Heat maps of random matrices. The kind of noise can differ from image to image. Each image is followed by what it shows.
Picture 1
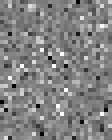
heavy tails
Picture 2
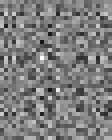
low rank plus noise
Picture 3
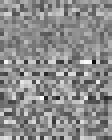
rows of uneven size
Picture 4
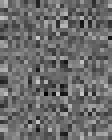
low rank plus noise
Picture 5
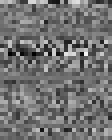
rows of uneven size
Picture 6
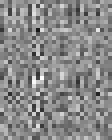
low rank plus noise
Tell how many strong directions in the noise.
two
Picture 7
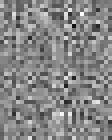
low rank plus noise
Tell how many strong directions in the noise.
three or four
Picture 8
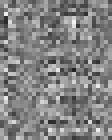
low rank plus noise
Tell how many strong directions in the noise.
two
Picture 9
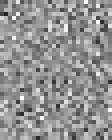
low rank plus noise
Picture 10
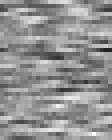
streaked along the rows
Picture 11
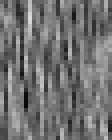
streaked along the columns
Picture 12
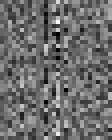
columns of uneven size
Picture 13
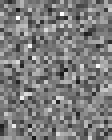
independent entries
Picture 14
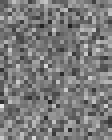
independent entries
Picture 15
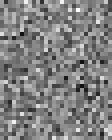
independent entries
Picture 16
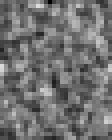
blotchy
